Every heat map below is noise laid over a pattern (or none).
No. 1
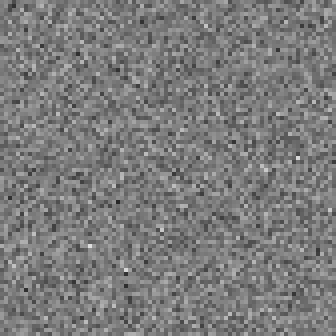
only noise
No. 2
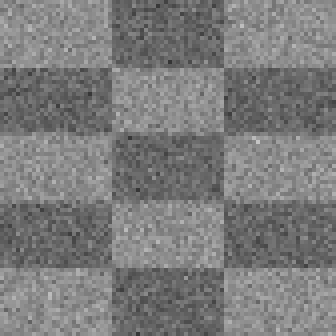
a checkerboard
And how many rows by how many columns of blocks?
5 by 3
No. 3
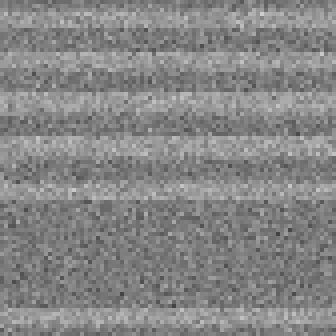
bands of rows
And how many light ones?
6
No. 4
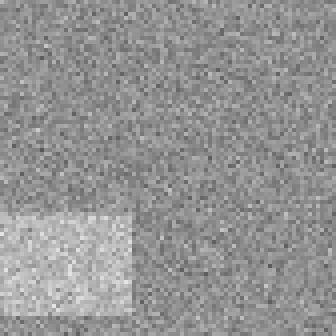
one block
